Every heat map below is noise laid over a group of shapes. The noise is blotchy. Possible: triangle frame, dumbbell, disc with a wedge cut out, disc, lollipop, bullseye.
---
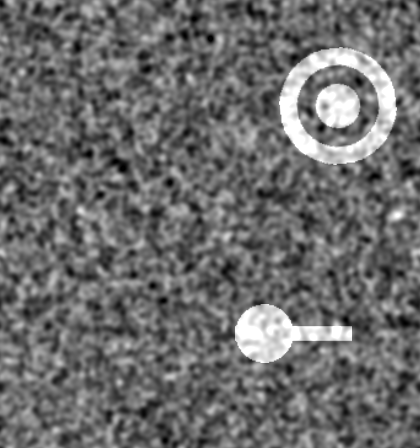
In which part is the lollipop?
bottom right
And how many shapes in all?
2
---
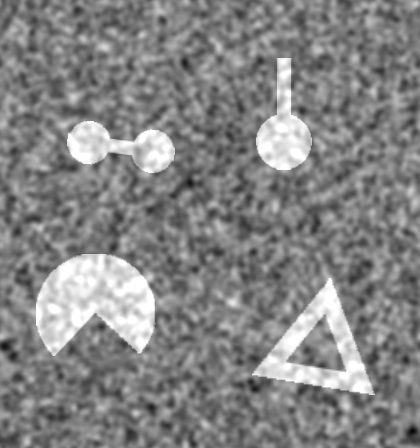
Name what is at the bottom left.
disc with a wedge cut out
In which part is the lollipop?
top right
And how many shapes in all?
4
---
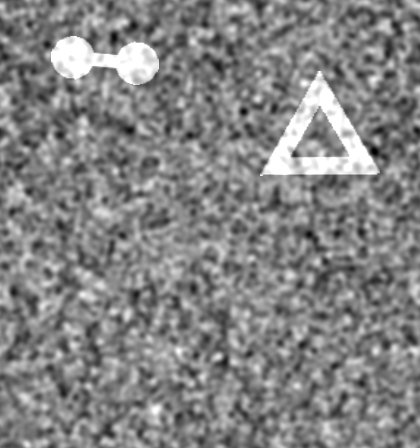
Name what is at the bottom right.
nothing
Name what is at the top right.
triangle frame
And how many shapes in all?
2
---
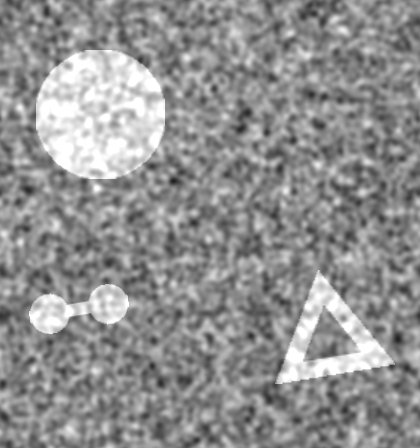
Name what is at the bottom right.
triangle frame
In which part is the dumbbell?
bottom left
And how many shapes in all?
3
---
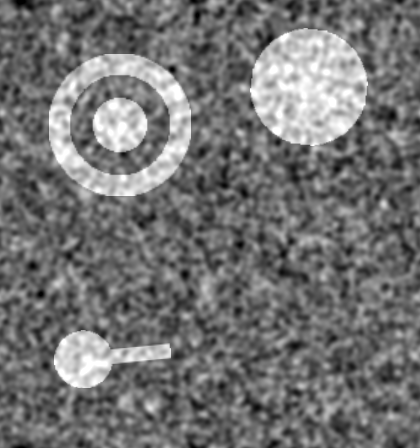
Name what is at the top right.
disc
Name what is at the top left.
bullseye
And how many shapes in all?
3
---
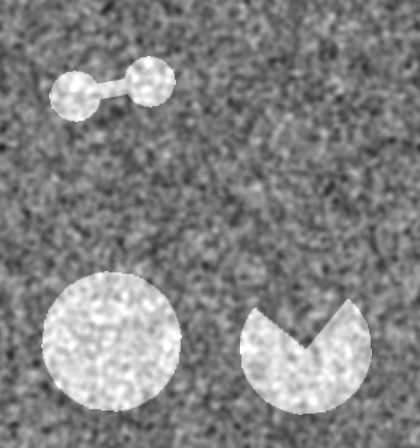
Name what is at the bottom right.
disc with a wedge cut out
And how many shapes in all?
3
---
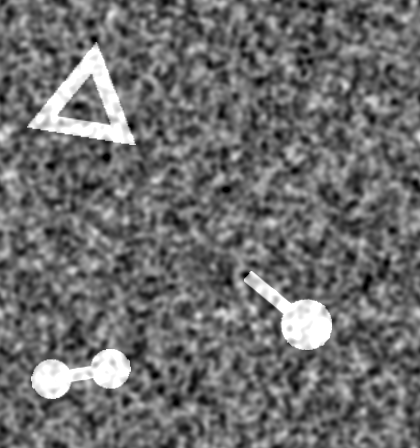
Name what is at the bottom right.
lollipop
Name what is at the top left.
triangle frame
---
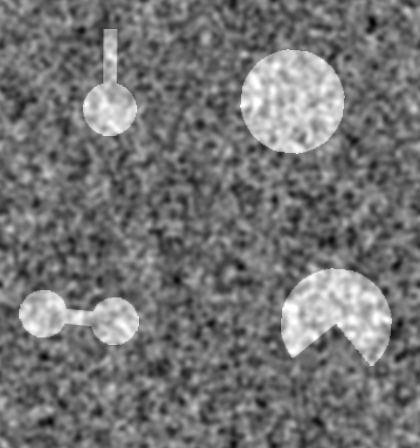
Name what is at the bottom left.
dumbbell
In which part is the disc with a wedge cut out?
bottom right
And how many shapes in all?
4
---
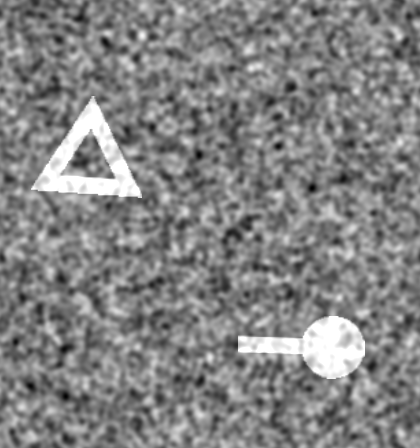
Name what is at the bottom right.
lollipop
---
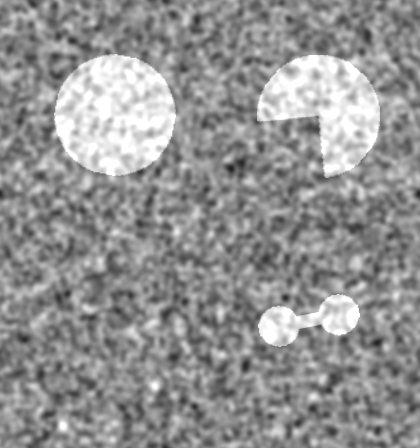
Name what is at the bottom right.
dumbbell
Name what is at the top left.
disc
